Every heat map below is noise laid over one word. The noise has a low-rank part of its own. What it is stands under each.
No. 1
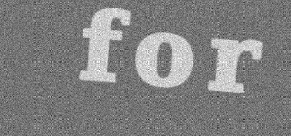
for
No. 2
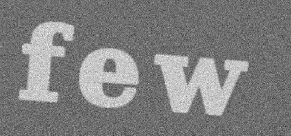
few
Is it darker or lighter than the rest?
lighter
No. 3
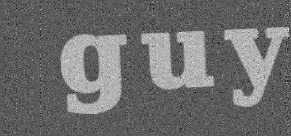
guy
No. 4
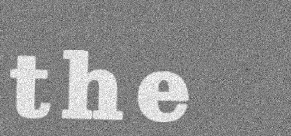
the
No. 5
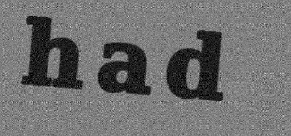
had
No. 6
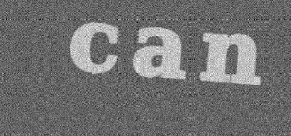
can
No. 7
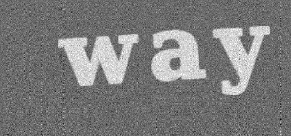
way
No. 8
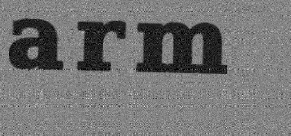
arm
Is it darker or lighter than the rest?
darker
